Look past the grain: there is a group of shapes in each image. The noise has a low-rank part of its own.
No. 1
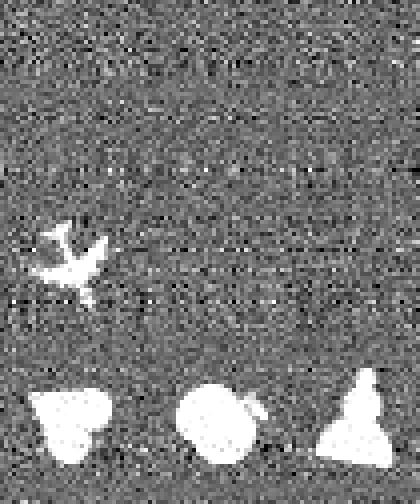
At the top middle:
nothing
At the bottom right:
chess pawn
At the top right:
nothing
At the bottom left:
heart
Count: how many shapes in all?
4
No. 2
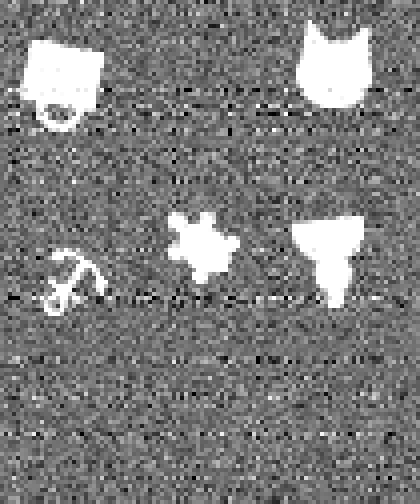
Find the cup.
top left
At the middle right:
chess pawn
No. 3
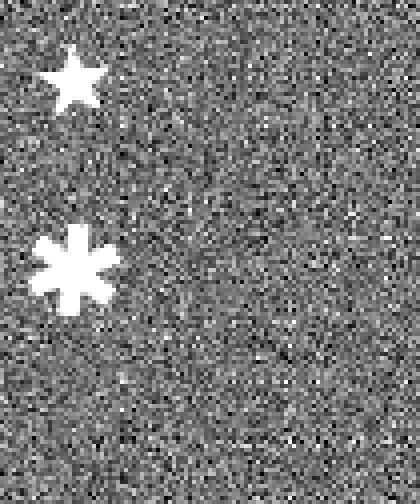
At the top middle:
nothing
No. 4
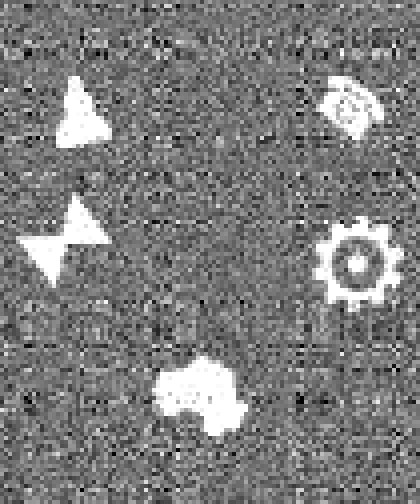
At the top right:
telephone
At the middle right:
gear
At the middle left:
bow tie
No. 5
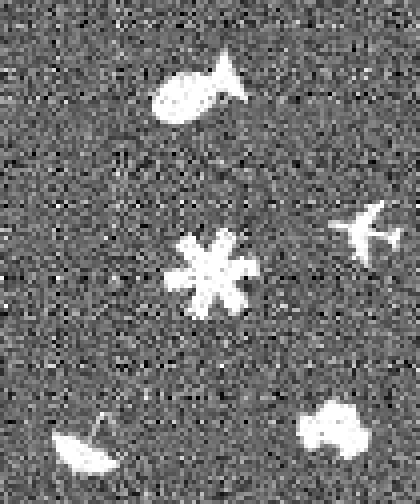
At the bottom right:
car
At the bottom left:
umbrella
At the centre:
asterisk
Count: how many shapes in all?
5
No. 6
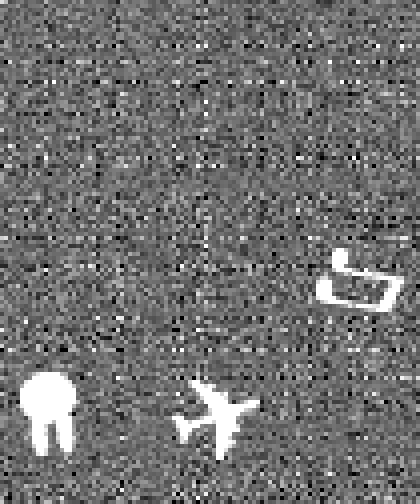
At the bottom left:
rabbit's head
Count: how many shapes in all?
3
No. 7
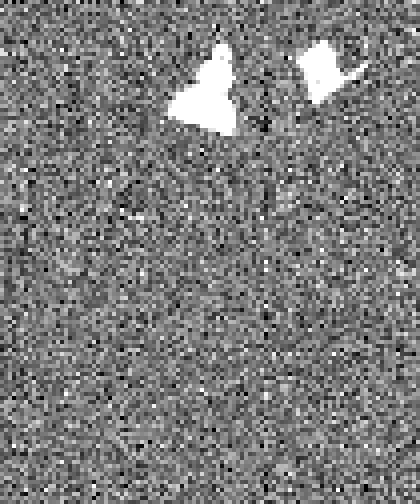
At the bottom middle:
nothing
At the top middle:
chess pawn
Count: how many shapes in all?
2
